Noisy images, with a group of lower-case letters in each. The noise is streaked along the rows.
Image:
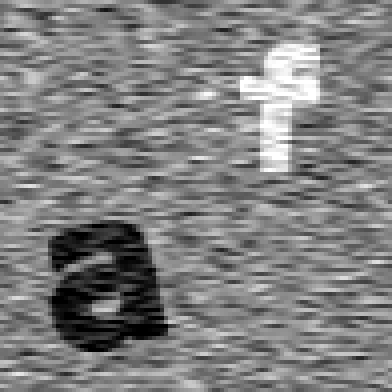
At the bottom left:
a
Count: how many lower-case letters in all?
2
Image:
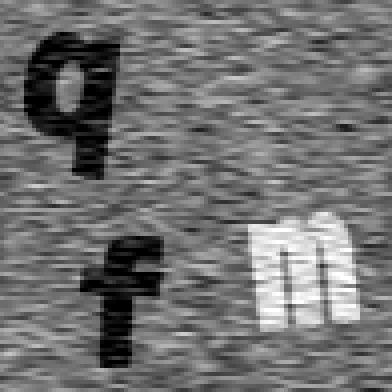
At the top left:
q
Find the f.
bottom left
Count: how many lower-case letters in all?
3
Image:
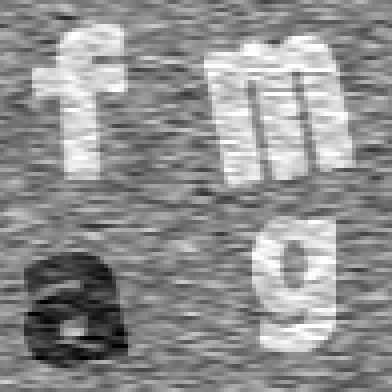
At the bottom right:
g
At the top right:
m
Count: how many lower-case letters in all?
4
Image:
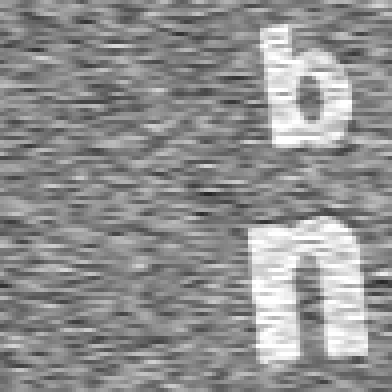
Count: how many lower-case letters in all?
2
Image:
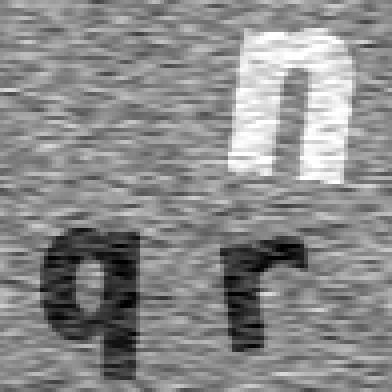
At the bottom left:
q
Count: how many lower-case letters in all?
3
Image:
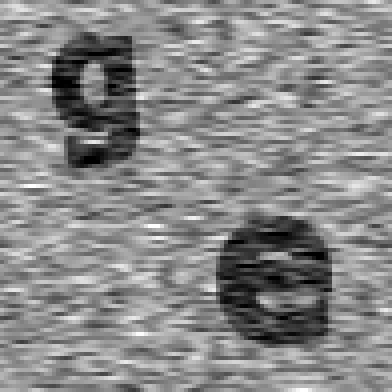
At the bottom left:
nothing
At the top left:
g
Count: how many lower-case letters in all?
2
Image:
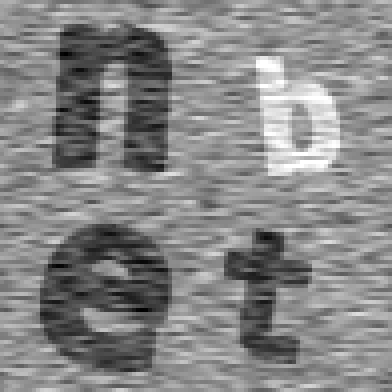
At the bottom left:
e
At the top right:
b
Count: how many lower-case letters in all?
4
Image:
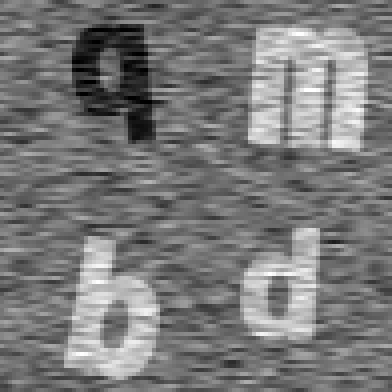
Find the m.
top right
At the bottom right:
d
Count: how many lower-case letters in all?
4
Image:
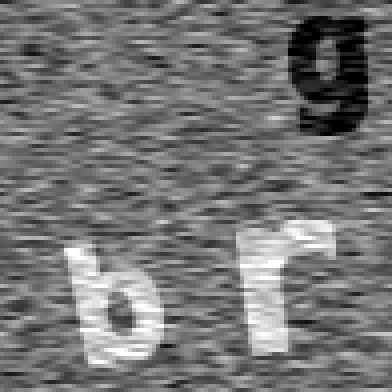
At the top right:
g
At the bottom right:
r
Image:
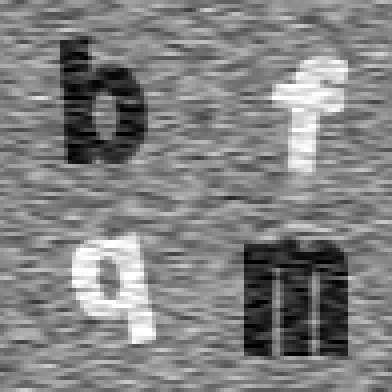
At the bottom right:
m
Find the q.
bottom left
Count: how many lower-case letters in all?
4
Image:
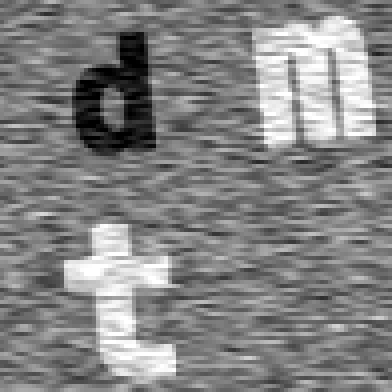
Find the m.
top right
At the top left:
d
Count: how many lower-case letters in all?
3
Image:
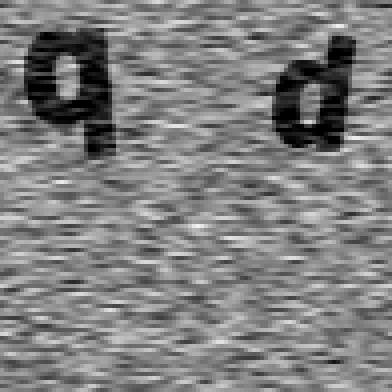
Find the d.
top right
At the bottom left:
nothing
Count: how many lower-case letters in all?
2
